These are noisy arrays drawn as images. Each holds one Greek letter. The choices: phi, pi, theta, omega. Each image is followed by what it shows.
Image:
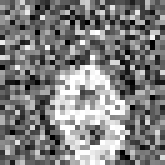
theta
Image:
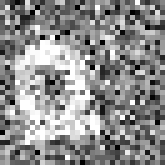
omega
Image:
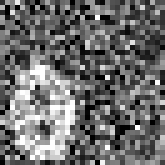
theta
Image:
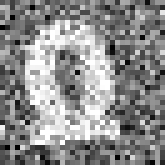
omega
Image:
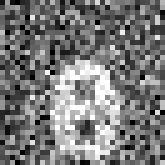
theta
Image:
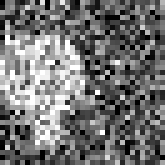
phi
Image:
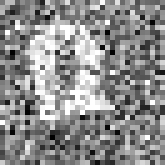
omega
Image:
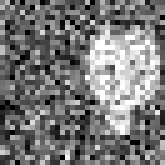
phi
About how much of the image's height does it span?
two thirds
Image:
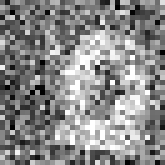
omega
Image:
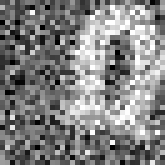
omega
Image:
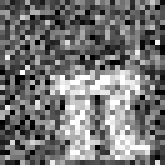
pi
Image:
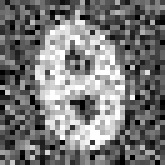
theta
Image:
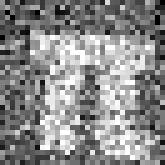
pi
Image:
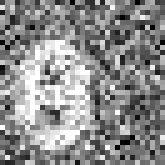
theta
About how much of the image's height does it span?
two thirds
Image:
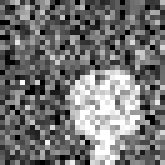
phi
